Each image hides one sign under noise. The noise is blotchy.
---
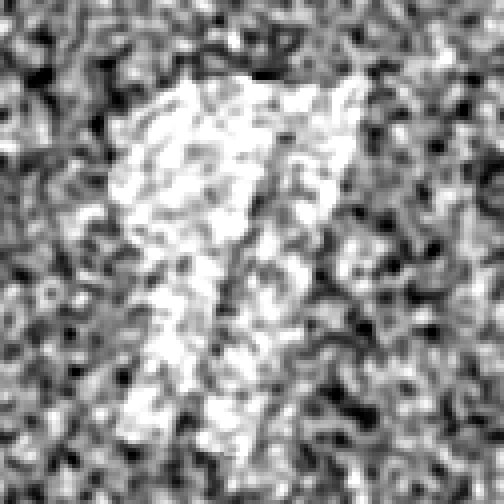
pilcrow
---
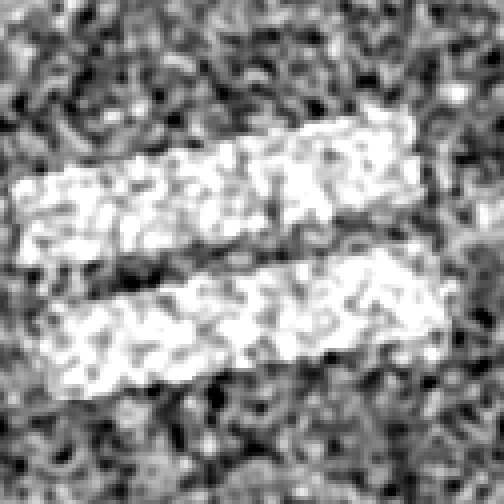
equals sign
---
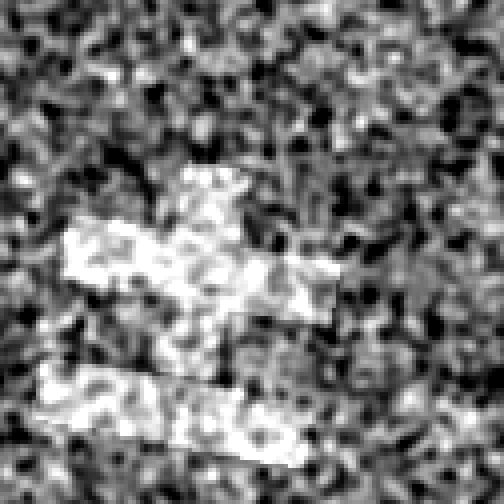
plus-minus sign
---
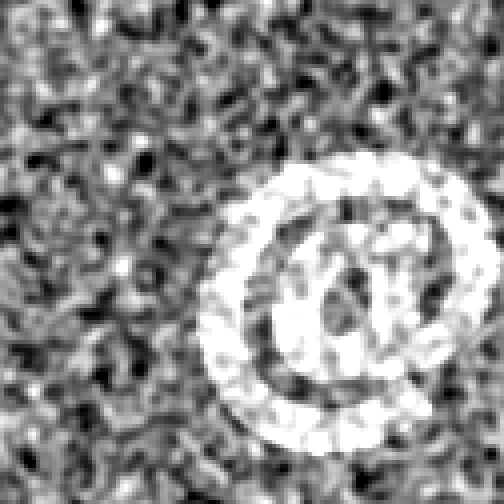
at sign
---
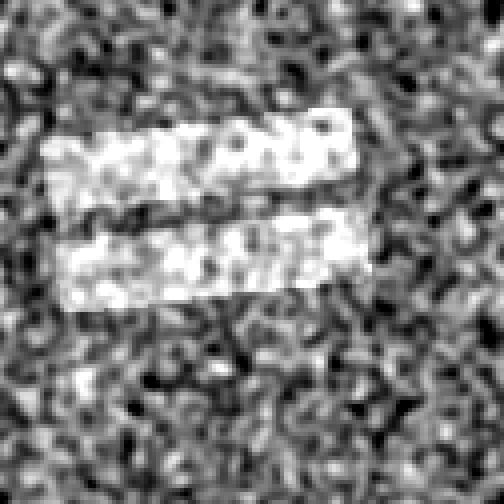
equals sign
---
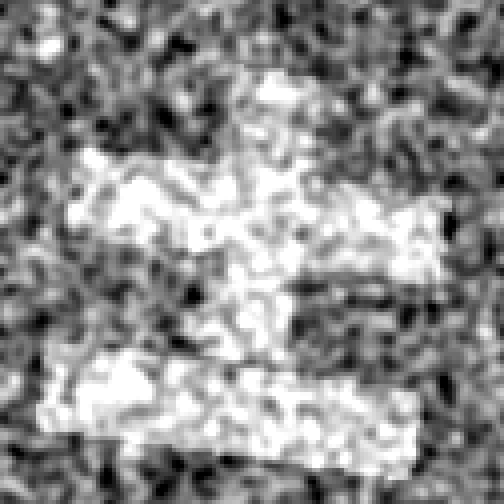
plus-minus sign
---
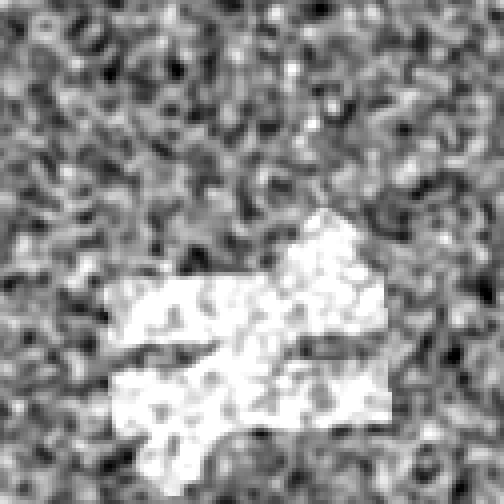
not-equal sign
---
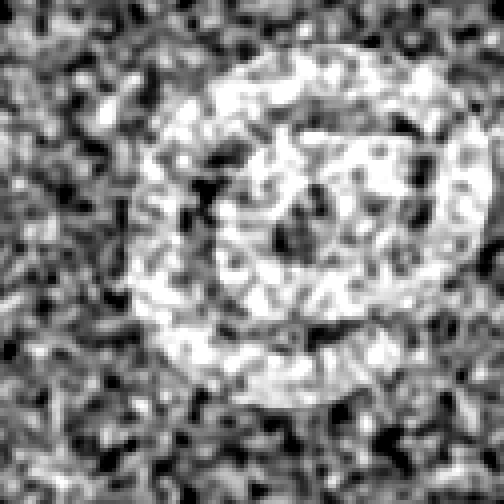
at sign
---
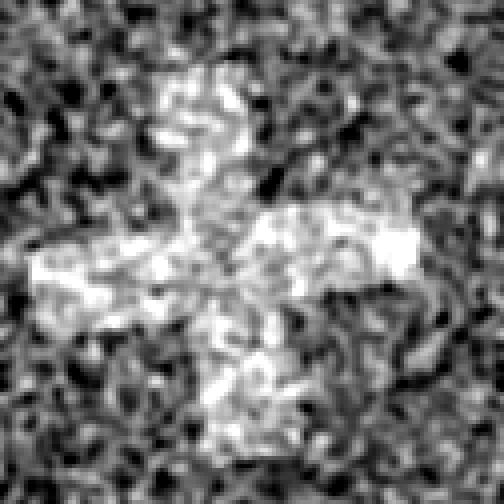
plus sign
